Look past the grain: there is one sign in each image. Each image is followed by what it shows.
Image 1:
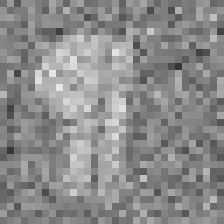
light pilcrow
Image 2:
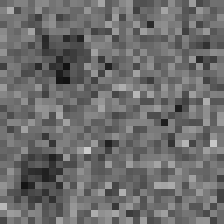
dark colon
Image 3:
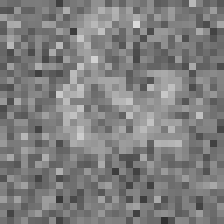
light ampersand
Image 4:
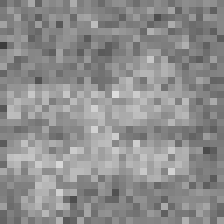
light not-equal sign
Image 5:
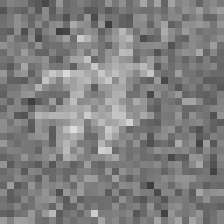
light hash sign
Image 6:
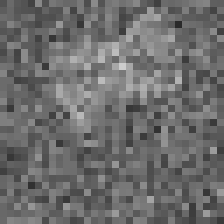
light not-equal sign
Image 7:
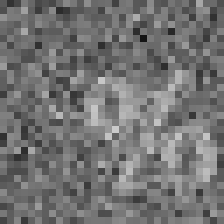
light percent sign
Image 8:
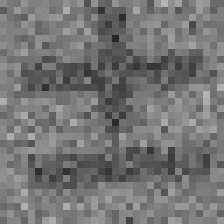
dark plus-minus sign
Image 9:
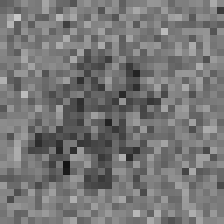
dark hash sign
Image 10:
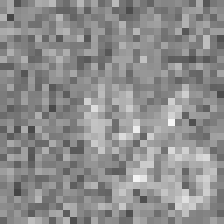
light percent sign
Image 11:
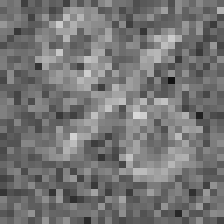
light percent sign
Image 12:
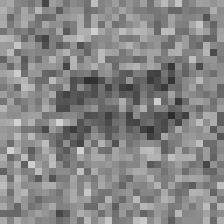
dark approximately sign
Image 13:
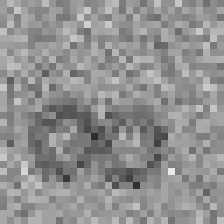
dark infinity sign
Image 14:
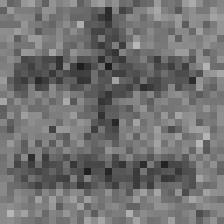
dark plus-minus sign
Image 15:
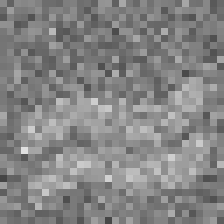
light approximately sign
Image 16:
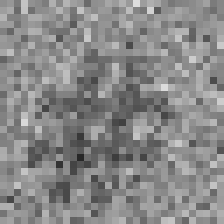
dark hash sign
